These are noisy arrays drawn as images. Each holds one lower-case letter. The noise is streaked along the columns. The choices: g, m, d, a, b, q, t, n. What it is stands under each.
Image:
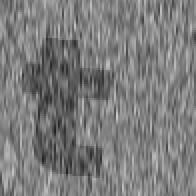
dark t
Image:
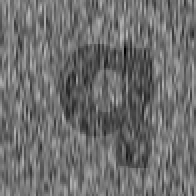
dark q
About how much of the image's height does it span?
two thirds
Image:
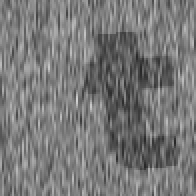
dark t
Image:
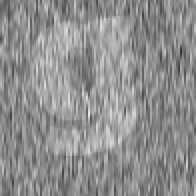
light g
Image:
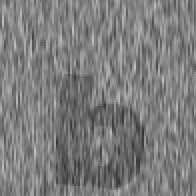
dark b
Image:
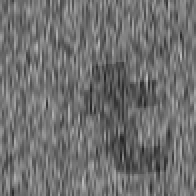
dark t
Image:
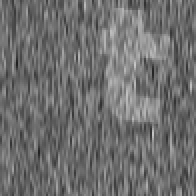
light t
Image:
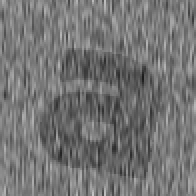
dark a
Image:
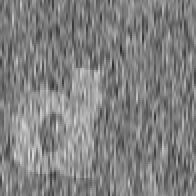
light d
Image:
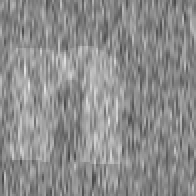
light n
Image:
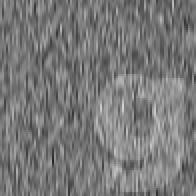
light g
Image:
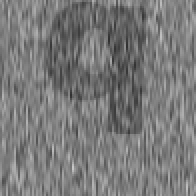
dark q
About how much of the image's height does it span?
two thirds
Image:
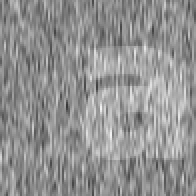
light a
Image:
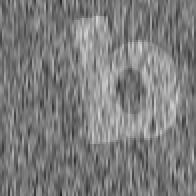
light b
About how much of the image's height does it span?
two thirds
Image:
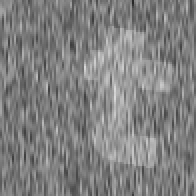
light t
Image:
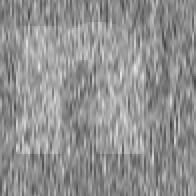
light n
